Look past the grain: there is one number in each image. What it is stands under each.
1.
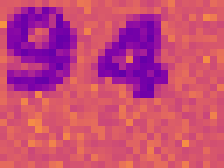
94
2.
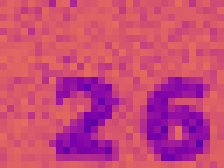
26
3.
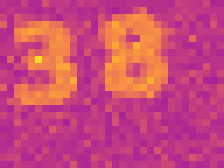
38
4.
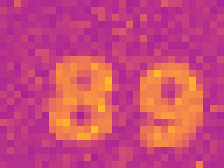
89
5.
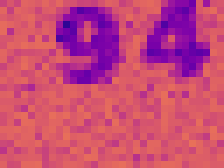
94
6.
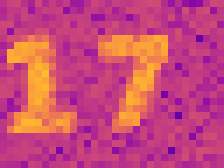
17
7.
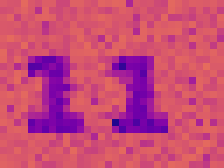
11
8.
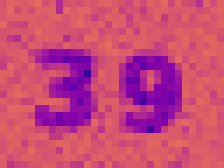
39
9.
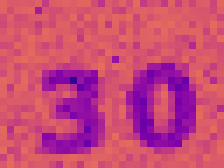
30
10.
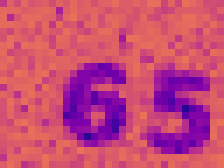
65
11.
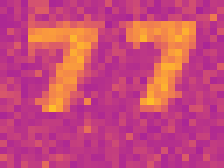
77
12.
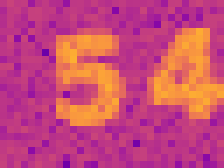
54
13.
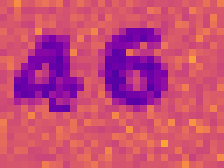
46
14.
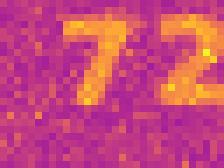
72
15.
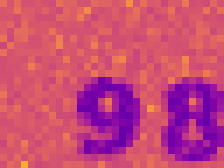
98
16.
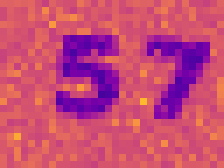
57
